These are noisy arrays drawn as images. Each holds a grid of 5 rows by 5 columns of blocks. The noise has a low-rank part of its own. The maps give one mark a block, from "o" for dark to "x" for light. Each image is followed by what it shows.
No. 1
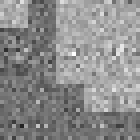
x o x x x
o o x x x
o o x x x
o o o x x
o o o o o
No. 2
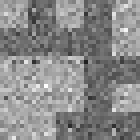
x o x o x
o o o o x
x x x o o
x x x o x
x x o o o
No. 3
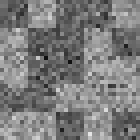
o x o o x
x o o x o
x o o x x
o o x x x
x x o x o
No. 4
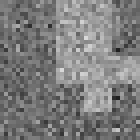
o o x x o
o o x x o
o o x x x
o o o x o
o o o o o
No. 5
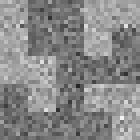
x o o x x
x o o x o
x x o o o
o x o x x
o o o o x
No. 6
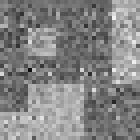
o o o o x
o x o o x
o o o o x
o x x o o
x x x o o
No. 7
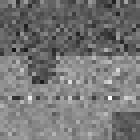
o o o o o
o o o o o
x o x x x
x x x x x
x x x x o
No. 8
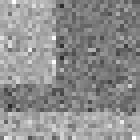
x x o o o
x x o o o
x x o o o
o o o o o
x x x x x
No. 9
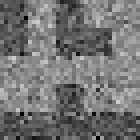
o x o x x
o x o o x
x x x x x
x x o x x
o o o o o
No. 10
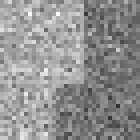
x x x o o
x x x o o
x x x o o
x x o o o
x x o o o
